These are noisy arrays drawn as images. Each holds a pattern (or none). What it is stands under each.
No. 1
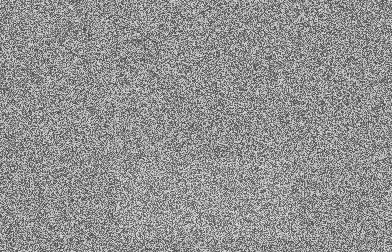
one block
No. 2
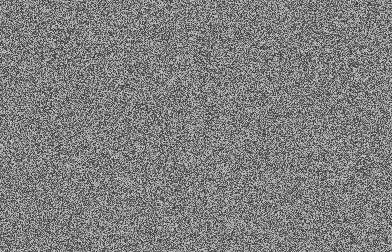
only noise
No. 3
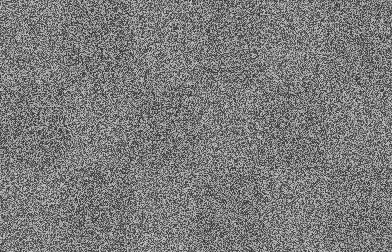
a checkerboard
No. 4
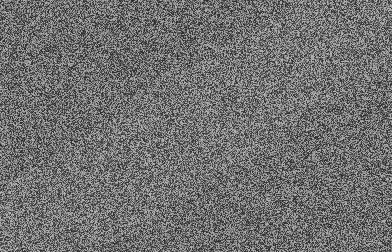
a diagonal band
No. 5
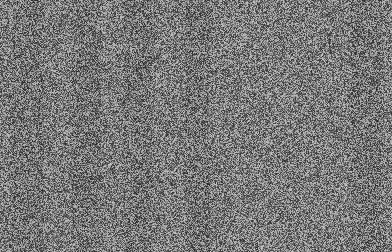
bands of columns
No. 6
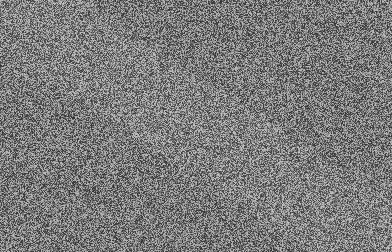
a diagonal band
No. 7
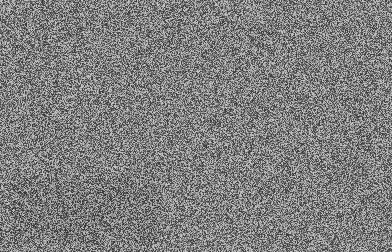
one block
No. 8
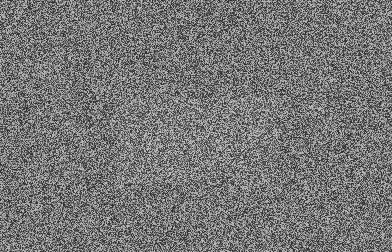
one block
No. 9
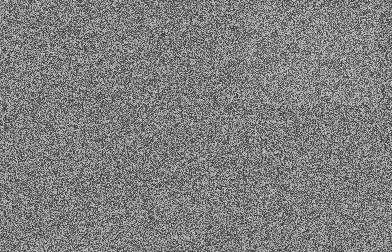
one block
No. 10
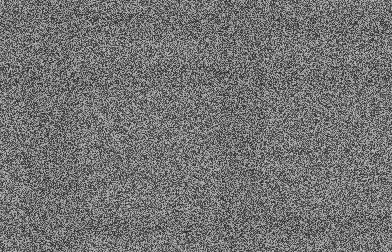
bands of rows crossing bands of columns
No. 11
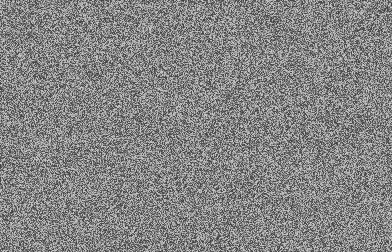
only noise
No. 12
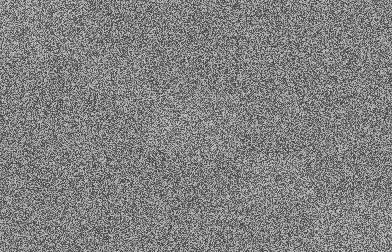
blocks along the diagonal
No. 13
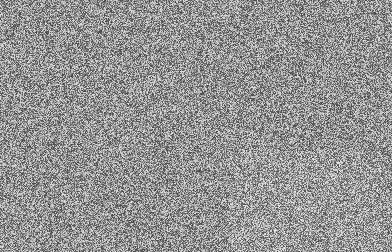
one block
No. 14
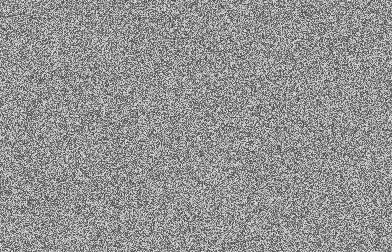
only noise
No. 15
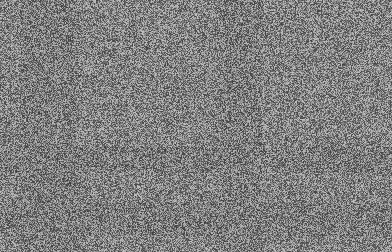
bands of rows crossing bands of columns
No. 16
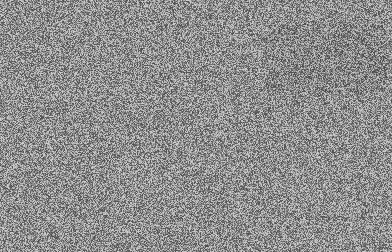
one block
